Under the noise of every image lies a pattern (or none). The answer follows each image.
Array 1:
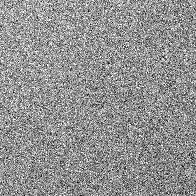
a smooth slope
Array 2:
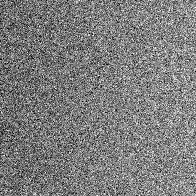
a smooth slope
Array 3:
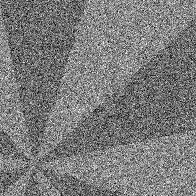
spokes from one point
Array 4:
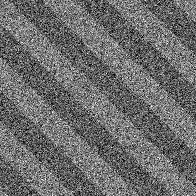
diagonal stripes
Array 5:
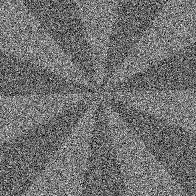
spokes from one point
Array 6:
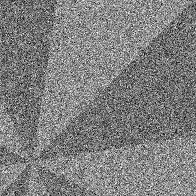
spokes from one point
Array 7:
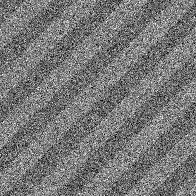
diagonal stripes
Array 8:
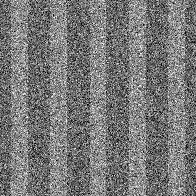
vertical stripes
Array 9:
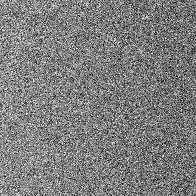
a smooth slope
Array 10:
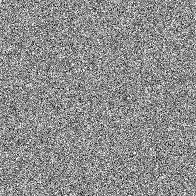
only noise
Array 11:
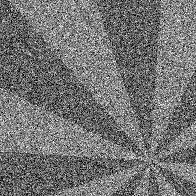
spokes from one point
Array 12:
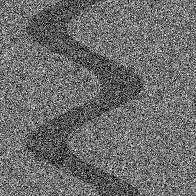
a wavy band
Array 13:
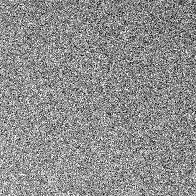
a smooth slope
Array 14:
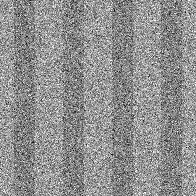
vertical stripes
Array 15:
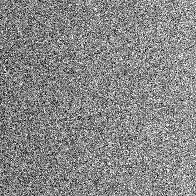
a smooth slope
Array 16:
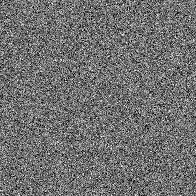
only noise
